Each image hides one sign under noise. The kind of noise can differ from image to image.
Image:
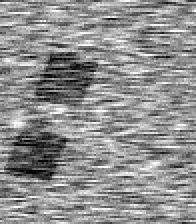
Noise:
streaked along the rows
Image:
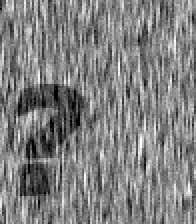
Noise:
streaked along the columns
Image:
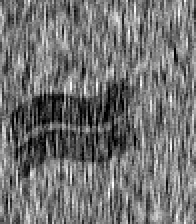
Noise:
streaked along the columns
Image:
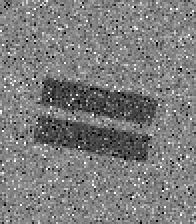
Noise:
heavy tails
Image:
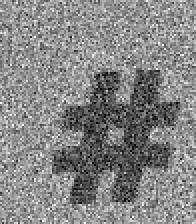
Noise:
independent entries
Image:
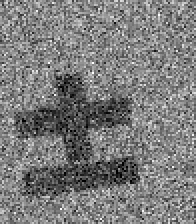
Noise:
independent entries
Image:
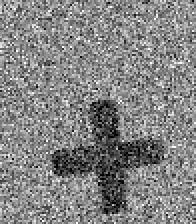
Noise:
independent entries
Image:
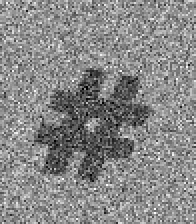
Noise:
independent entries
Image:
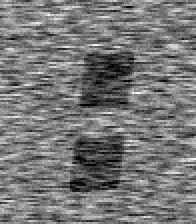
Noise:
streaked along the rows
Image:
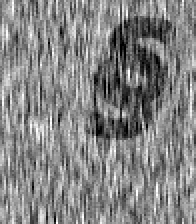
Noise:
streaked along the columns
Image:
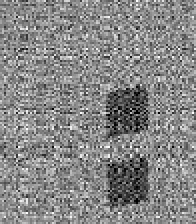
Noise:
low rank plus noise
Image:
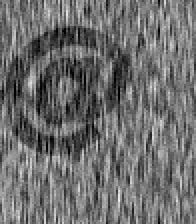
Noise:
streaked along the columns
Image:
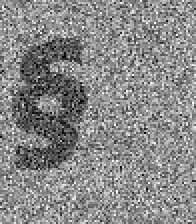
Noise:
independent entries
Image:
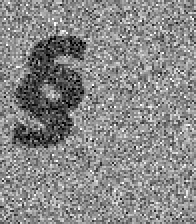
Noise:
independent entries
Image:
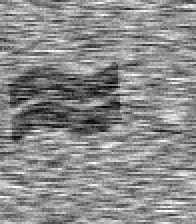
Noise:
streaked along the rows
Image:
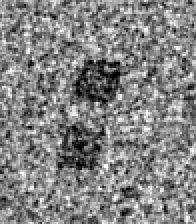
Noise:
blotchy
